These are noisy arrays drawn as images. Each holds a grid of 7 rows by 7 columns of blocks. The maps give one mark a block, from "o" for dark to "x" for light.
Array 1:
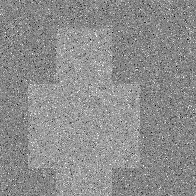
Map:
o o o o o o o
o o x x o o o
o o x x o o o
o x x x x o o
o x x x x o o
o x x x x o o
o o x x o o o
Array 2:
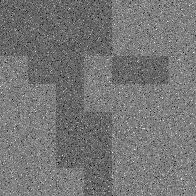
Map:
o o o o x x x
o o o o x x x
x o o x o o x
x x o x x x x
x x o o x x x
x x o o x x x
x x x o x x x
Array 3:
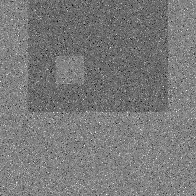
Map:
x o o o o o x
x o o o o o x
x o x o o o x
x o o o o o x
x x x x x x x
x x x x x x x
x x x x x x x
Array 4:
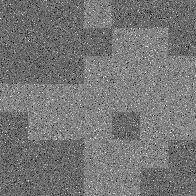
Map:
o o o x o o o
o o o o x x o
o o o x x x x
x x x x x x x
o x x x o x x
o o o x x x o
o o o x x o o
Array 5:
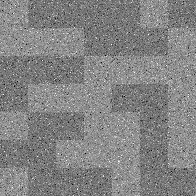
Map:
x o o o o x o
x x x o o o x
o o o x x x x
o x x x o o x
x o o x x o x
o o x x x o x
x o o o x o o
